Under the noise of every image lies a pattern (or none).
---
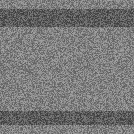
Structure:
bands of rows
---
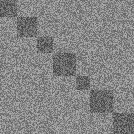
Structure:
blocks along the diagonal
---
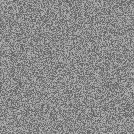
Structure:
only noise
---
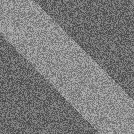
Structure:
a diagonal band
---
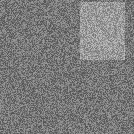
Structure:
one block
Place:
top right
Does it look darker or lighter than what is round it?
lighter
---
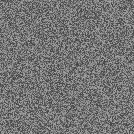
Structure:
only noise
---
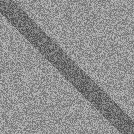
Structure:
a diagonal band
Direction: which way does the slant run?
top left to bottom right
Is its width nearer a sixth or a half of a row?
a sixth
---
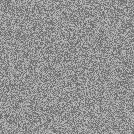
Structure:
only noise
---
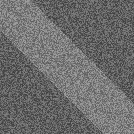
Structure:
a diagonal band
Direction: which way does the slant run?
top left to bottom right
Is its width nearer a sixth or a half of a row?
a half
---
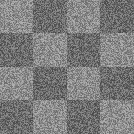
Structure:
a checkerboard
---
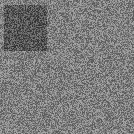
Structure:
one block
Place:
top left
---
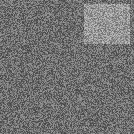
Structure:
one block
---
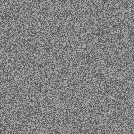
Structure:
only noise
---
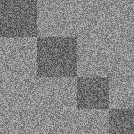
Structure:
blocks along the diagonal
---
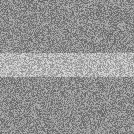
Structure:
one band of rows
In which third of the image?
middle
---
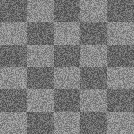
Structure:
a checkerboard
